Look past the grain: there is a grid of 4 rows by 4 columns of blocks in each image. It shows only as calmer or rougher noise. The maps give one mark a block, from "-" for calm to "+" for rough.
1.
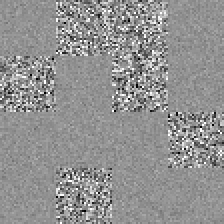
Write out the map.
- + + -
+ - + -
- - - +
- + - -
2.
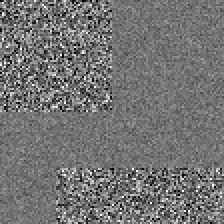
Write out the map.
+ + - -
+ + - -
- - - -
- + + +
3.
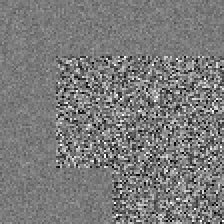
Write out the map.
- - - -
- + + +
- + + +
- - + +
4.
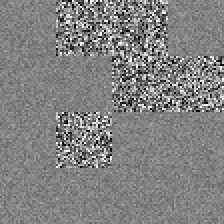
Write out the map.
- + + -
- - + +
- + - -
- - - -
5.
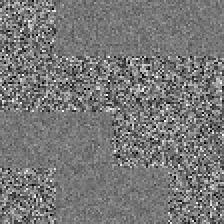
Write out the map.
+ - - -
+ + + +
- - + +
+ - - +
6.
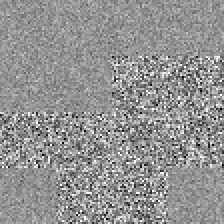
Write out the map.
- - - -
- - + +
+ + + +
- + + -
